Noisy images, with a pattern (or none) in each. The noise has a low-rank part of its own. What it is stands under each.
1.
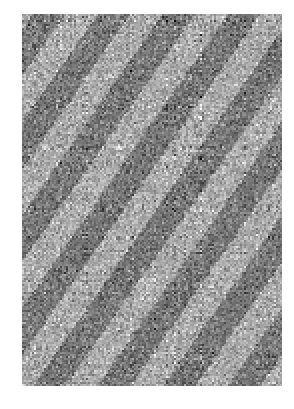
diagonal stripes
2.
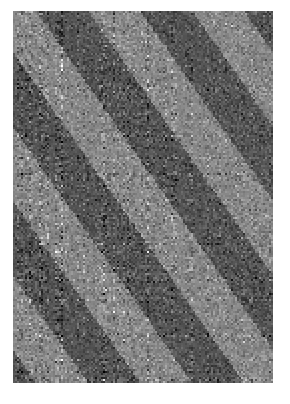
diagonal stripes
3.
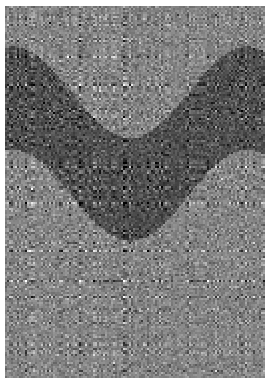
a wavy band
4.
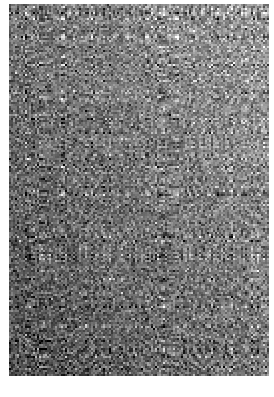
a smooth slope
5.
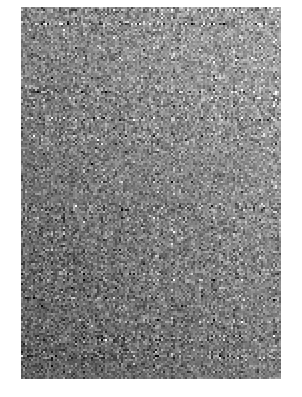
a smooth slope
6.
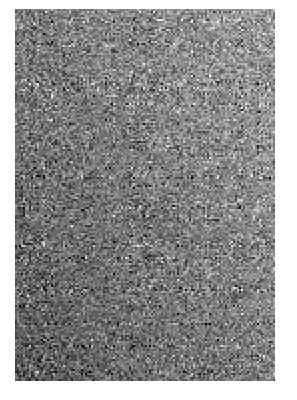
a smooth slope
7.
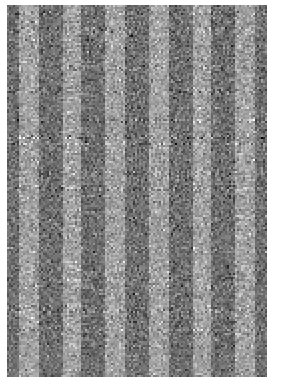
vertical stripes
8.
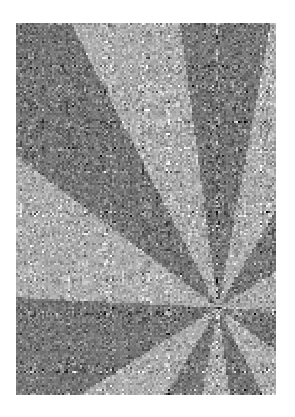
spokes from one point
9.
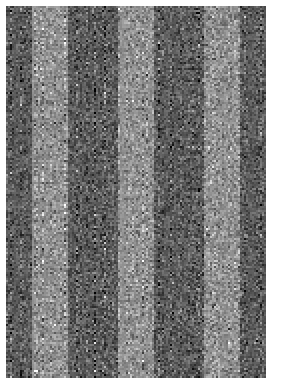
vertical stripes
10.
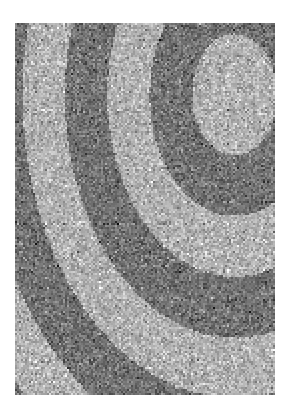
rings round one point
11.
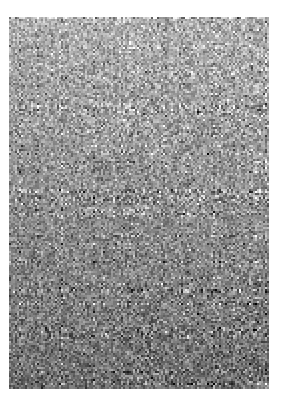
a smooth slope
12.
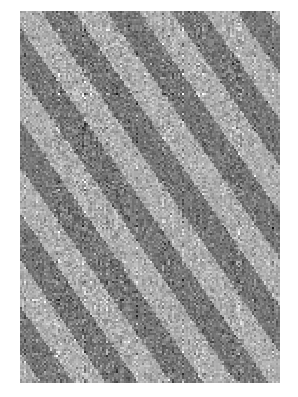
diagonal stripes
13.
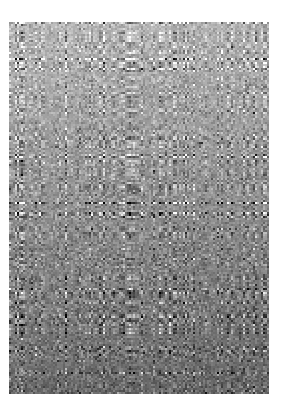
a smooth slope
